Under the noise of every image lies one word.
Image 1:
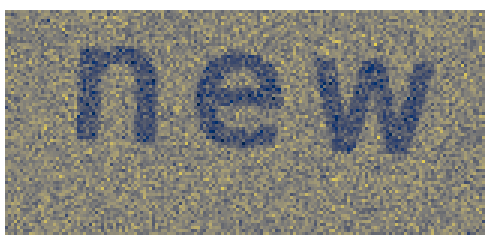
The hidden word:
new
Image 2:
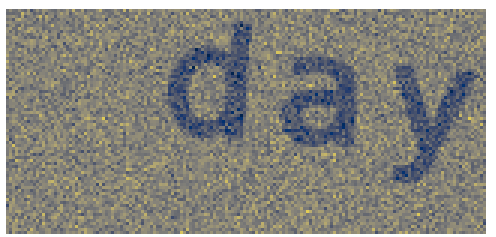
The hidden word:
day
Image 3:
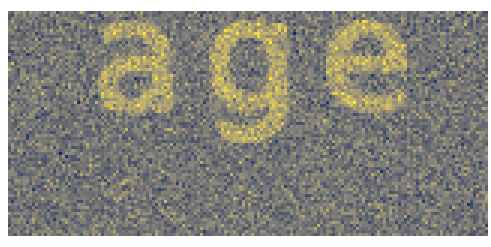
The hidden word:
age
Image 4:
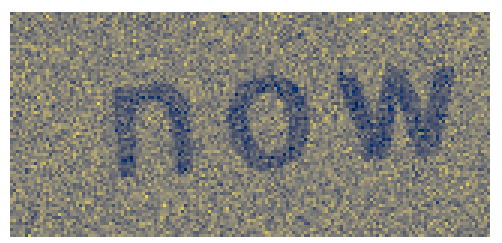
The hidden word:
now
